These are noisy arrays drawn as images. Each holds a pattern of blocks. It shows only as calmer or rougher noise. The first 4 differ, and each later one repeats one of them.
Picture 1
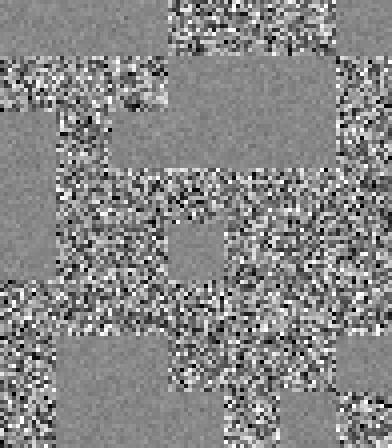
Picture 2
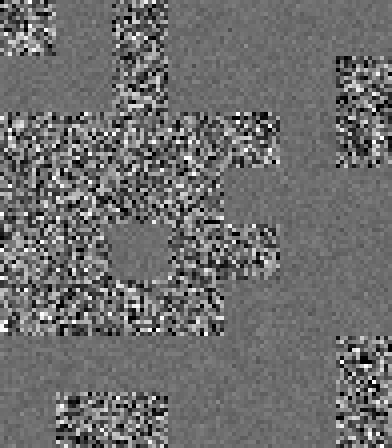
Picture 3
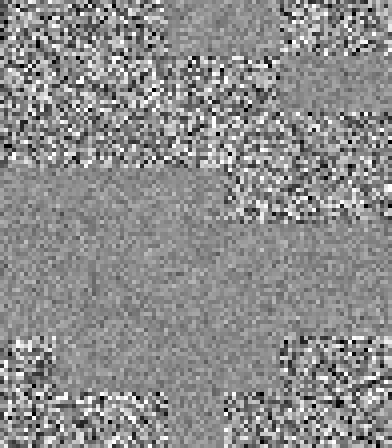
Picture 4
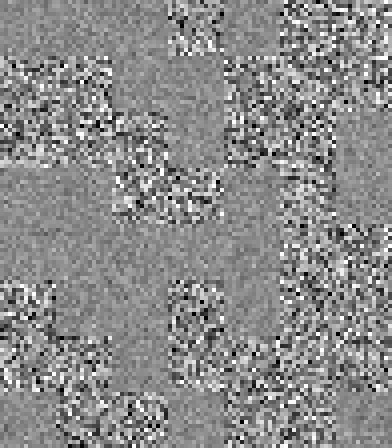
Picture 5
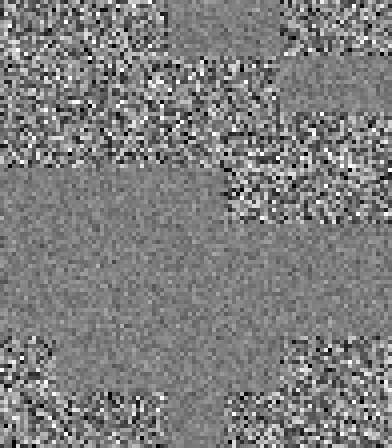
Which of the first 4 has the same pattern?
3
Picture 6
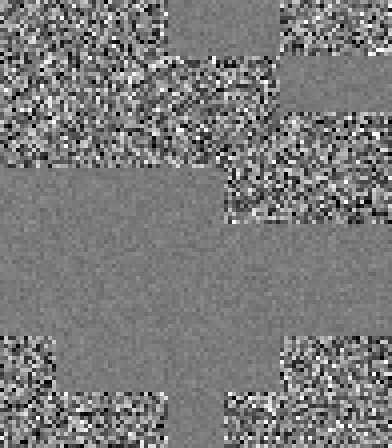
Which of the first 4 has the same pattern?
3
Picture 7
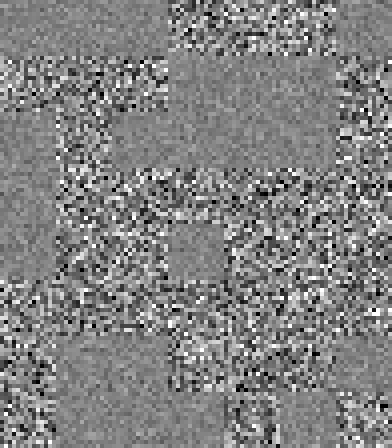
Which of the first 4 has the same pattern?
1
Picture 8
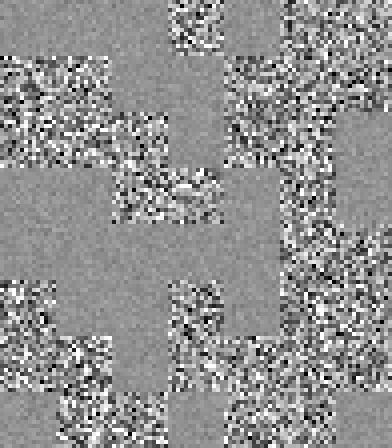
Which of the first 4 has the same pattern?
4
